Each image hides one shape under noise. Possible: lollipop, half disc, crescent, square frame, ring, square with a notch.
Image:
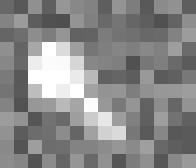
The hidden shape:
lollipop
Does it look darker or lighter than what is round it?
lighter
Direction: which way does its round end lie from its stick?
up and left
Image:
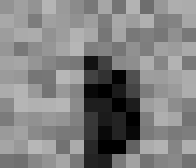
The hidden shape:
half disc
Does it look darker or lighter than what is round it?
darker
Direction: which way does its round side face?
right
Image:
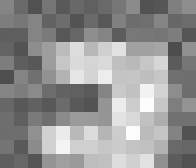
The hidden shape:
square with a notch
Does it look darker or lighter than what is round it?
lighter
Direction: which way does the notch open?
left
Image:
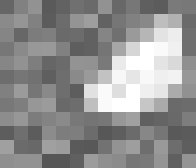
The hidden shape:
half disc
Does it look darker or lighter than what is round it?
lighter
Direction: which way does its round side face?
down and right
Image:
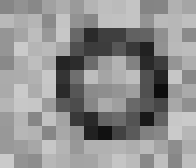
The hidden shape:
ring
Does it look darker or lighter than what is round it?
darker
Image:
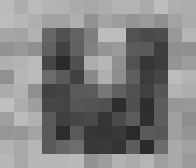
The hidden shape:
square with a notch
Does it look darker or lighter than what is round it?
darker
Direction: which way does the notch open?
up
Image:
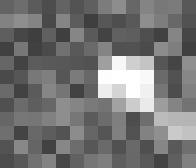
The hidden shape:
lollipop
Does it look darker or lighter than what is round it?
lighter
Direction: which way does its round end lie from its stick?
up and left
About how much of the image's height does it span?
half
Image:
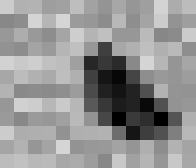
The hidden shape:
half disc
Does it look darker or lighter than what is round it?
darker
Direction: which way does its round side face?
down and left
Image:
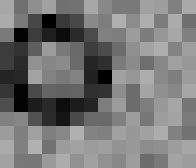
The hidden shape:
ring
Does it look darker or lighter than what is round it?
darker
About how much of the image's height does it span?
two thirds
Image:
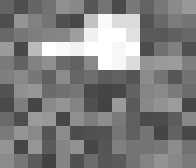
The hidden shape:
lollipop
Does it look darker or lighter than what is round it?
lighter
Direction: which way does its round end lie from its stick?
right
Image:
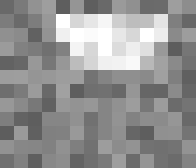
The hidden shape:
half disc
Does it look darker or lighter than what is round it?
lighter
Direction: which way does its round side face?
down
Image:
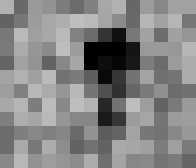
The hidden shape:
lollipop
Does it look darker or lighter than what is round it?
darker
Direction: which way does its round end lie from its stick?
up
